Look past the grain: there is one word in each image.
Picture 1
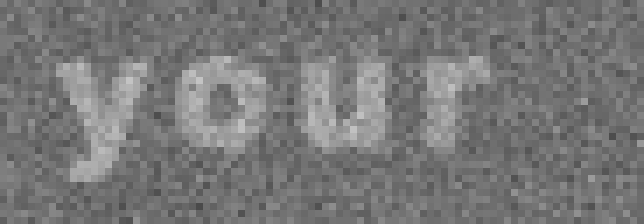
your
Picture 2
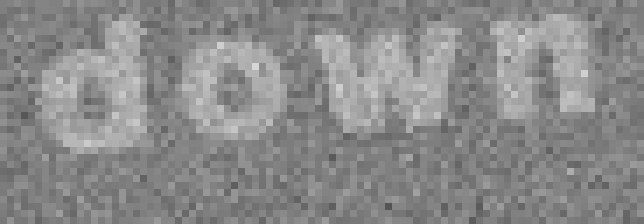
down
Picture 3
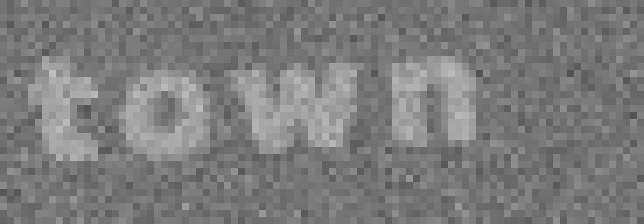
town
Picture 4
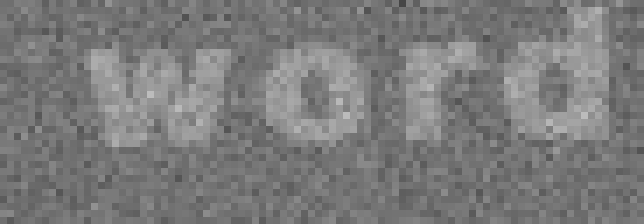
word
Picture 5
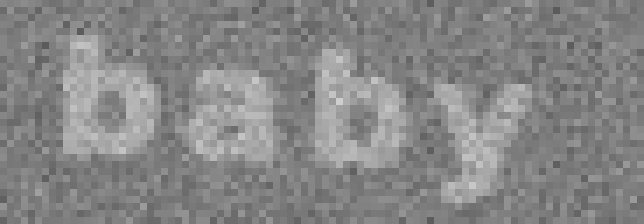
baby
